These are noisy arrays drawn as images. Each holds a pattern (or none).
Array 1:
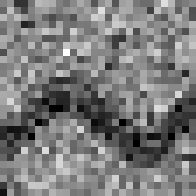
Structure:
a wavy band
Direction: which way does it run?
left to right
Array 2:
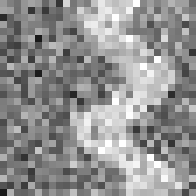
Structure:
a wavy band
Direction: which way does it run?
top to bottom
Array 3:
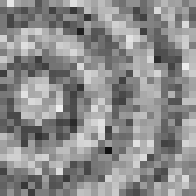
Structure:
rings round one point
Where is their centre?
middle left
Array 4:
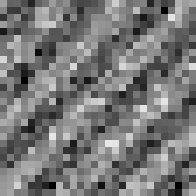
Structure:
diagonal stripes
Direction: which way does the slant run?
bottom left to top right
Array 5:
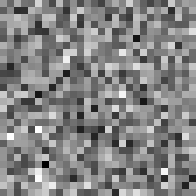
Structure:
only noise
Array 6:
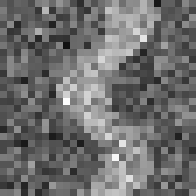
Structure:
a wavy band
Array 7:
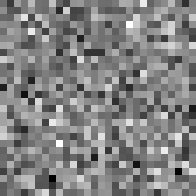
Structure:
only noise
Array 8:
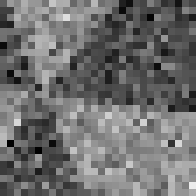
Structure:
spokes from one point
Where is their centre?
middle left
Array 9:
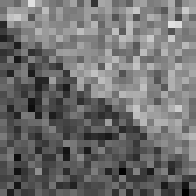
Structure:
a sharp edge
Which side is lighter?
top right
